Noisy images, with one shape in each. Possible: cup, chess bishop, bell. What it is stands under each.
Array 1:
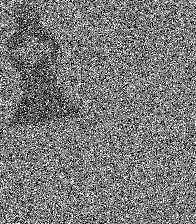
chess bishop
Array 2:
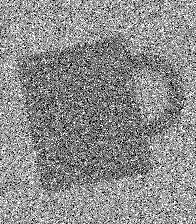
cup
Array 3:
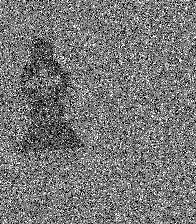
chess bishop
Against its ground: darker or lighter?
darker
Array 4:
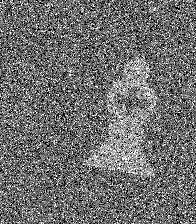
chess bishop
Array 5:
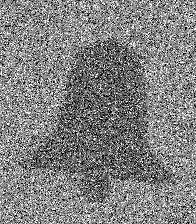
bell
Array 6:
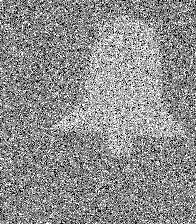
bell
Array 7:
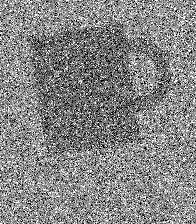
cup
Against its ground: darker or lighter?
darker
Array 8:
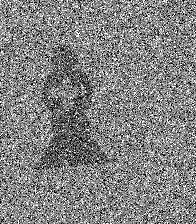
chess bishop
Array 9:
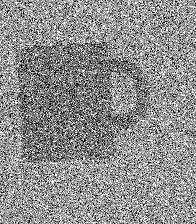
cup
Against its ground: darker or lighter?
darker
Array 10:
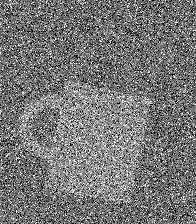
cup
